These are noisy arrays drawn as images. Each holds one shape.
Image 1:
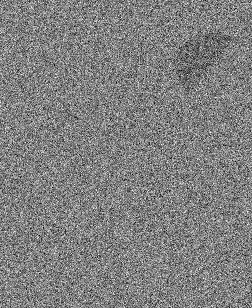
half disc
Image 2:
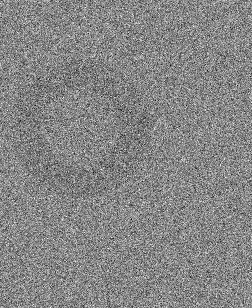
ring
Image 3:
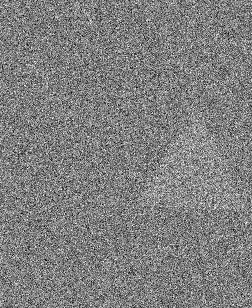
triangle
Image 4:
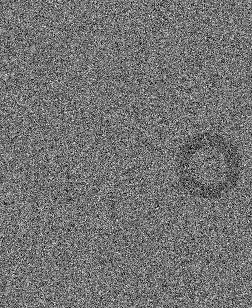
ring
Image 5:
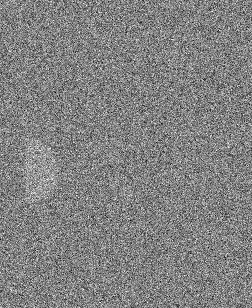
half disc
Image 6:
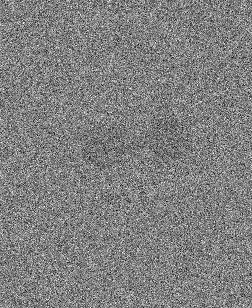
dumbbell
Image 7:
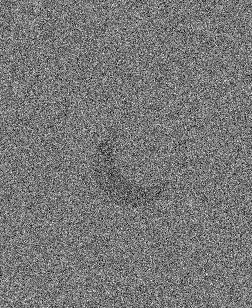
crescent
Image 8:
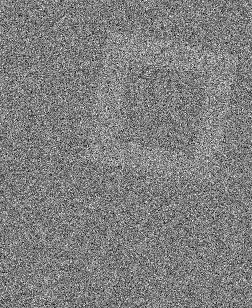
square frame
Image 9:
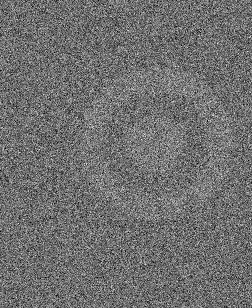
bullseye
